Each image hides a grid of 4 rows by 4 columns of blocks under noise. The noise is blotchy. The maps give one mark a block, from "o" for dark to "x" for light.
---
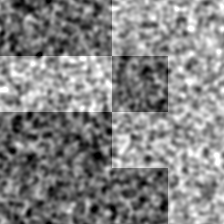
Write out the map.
o o x x
x x o x
o o x x
o o o x
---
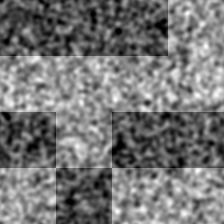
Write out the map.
o o o x
x x x x
o x o o
x o x x
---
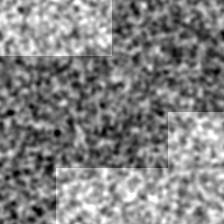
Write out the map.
x x o o
o o o o
o o o x
o x x x
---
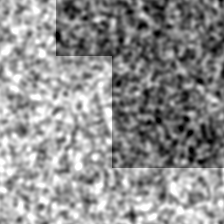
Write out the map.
x o o o
x x o o
x x o o
x x x x
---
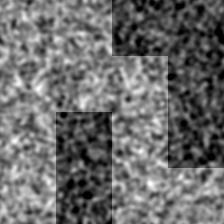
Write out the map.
x x o o
x x x o
x o x o
x o x x
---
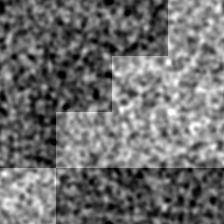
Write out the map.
o o o x
o o x x
o x x x
x o o o
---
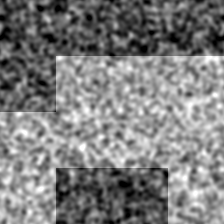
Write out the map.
o o o o
o x x x
x x x x
x o o x
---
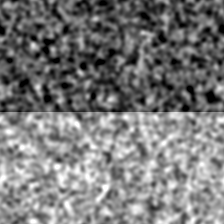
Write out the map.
o o o o
o o o o
x x x x
x x x x
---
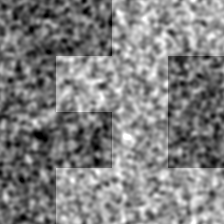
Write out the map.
o o x x
o x x o
o o x o
o x x x
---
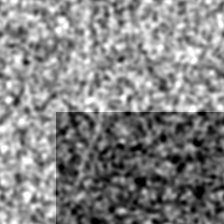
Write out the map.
x x x x
x x x x
x o o o
x o o o
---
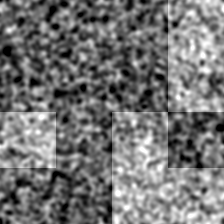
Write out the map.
o o o x
o o o x
x o x o
o o x x
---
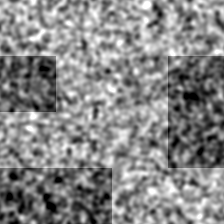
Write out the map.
x x x x
o x x o
x x x o
o o x x
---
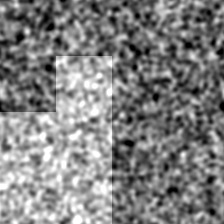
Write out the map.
o o o o
o x o o
x x o o
x x o o
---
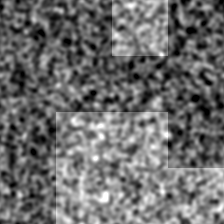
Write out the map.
o o x o
o o o o
o x x o
o x x x
